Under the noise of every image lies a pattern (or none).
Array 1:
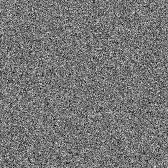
only noise
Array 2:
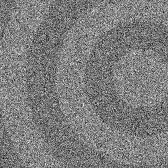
rings round one point
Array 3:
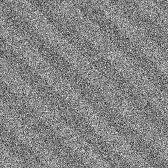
diagonal stripes
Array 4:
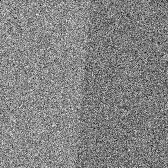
a sharp edge
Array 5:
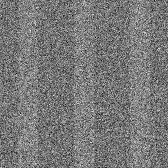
vertical stripes
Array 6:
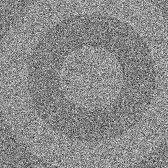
rings round one point
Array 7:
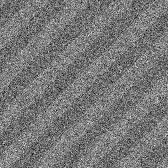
diagonal stripes
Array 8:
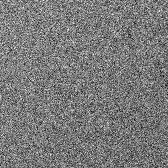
a smooth slope
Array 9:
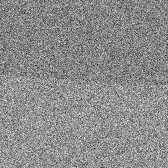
a sharp edge
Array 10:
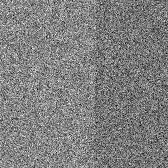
a sharp edge
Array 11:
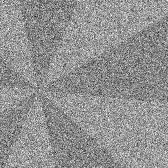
spokes from one point
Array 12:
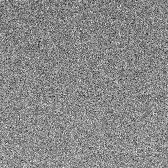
a smooth slope
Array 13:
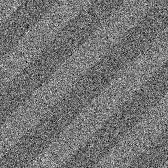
diagonal stripes
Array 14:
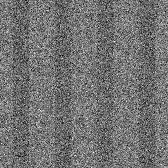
vertical stripes
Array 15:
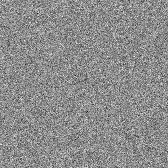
only noise
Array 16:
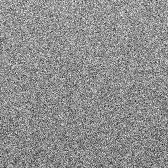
a smooth slope
